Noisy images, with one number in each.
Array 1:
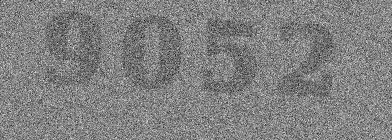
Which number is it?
9052
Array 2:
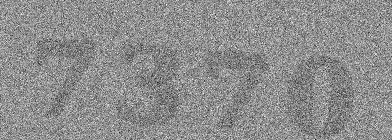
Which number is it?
7370
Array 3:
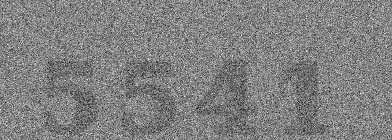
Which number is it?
5541
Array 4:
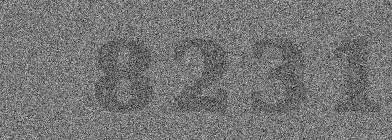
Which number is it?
8231
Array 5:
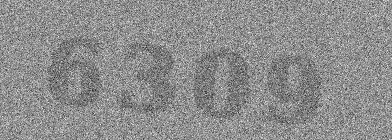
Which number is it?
6309
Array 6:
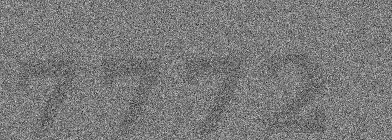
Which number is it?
7772
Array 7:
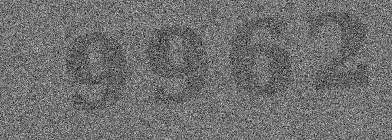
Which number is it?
9962
